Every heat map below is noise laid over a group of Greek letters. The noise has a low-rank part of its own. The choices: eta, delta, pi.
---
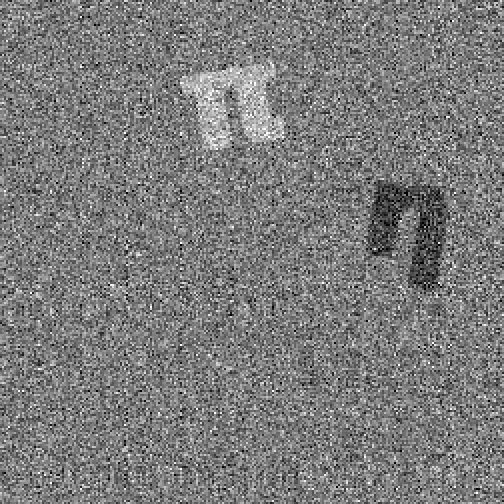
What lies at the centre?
nothing
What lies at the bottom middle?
nothing
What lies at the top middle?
pi
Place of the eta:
middle right
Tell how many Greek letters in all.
2
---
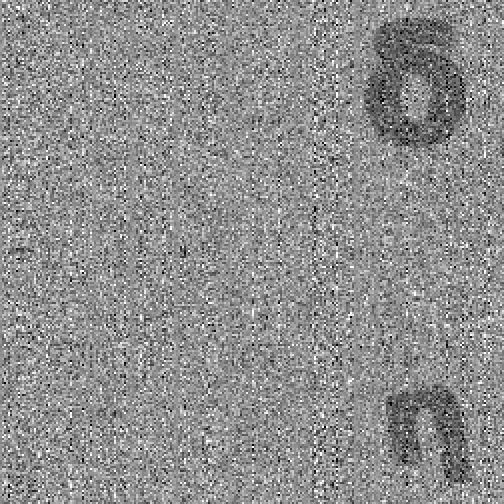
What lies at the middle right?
nothing
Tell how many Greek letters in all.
2
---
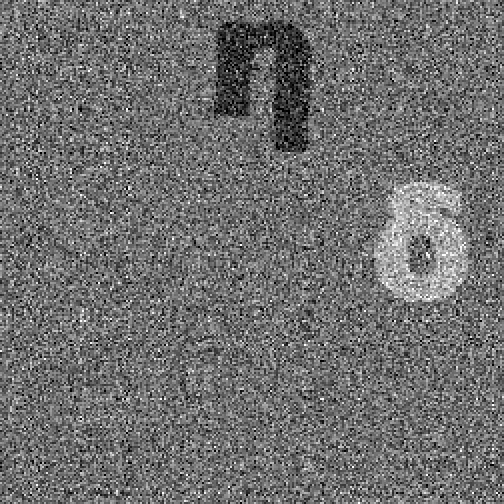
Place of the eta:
top middle
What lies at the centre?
nothing
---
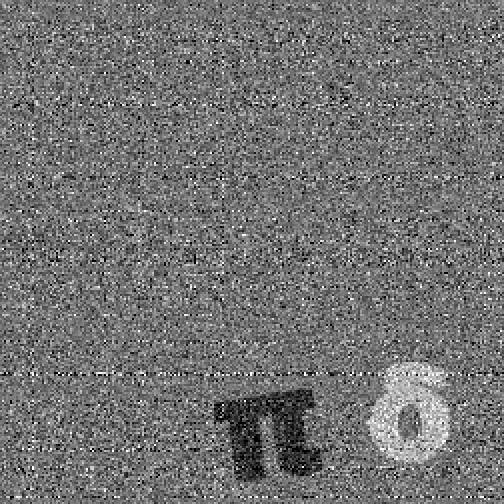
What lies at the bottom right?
delta
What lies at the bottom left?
nothing
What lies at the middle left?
nothing
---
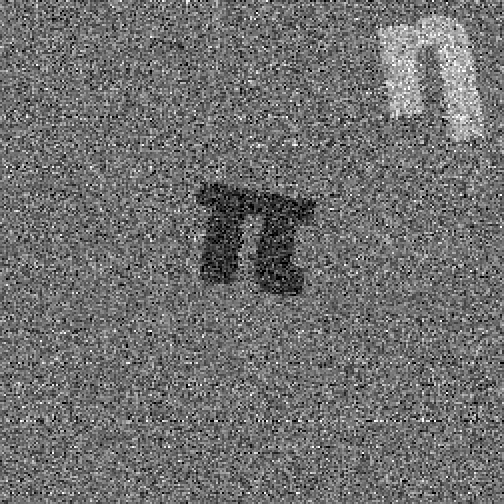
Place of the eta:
top right
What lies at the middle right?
nothing
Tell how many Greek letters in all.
2
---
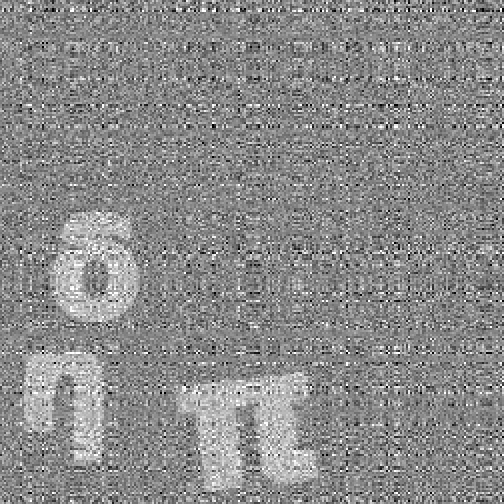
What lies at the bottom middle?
pi
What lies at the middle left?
delta
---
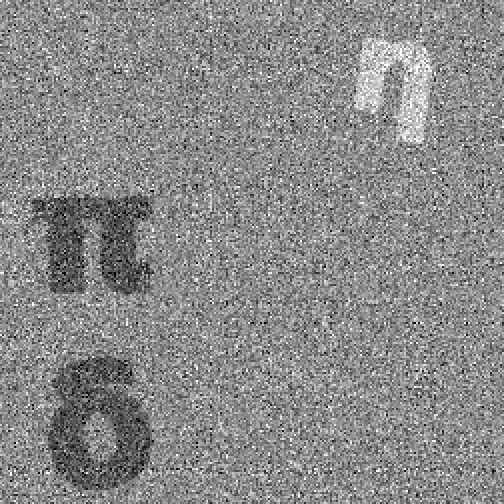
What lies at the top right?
eta
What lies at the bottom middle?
nothing
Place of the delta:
bottom left
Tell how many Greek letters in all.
3
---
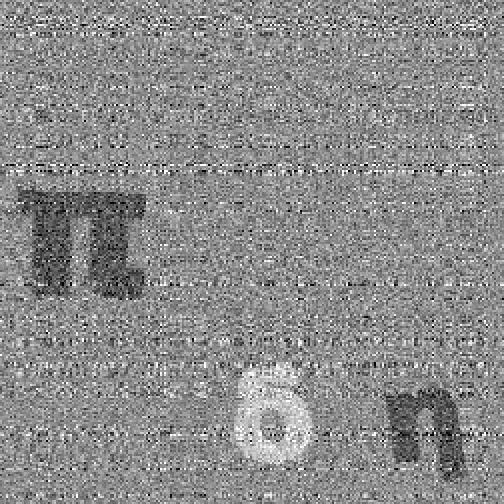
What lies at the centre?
nothing
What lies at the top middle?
nothing
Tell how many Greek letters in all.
3
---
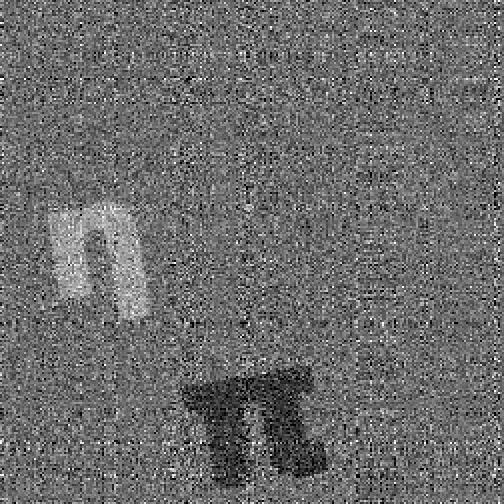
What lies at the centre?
nothing
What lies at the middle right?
nothing
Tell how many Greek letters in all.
2
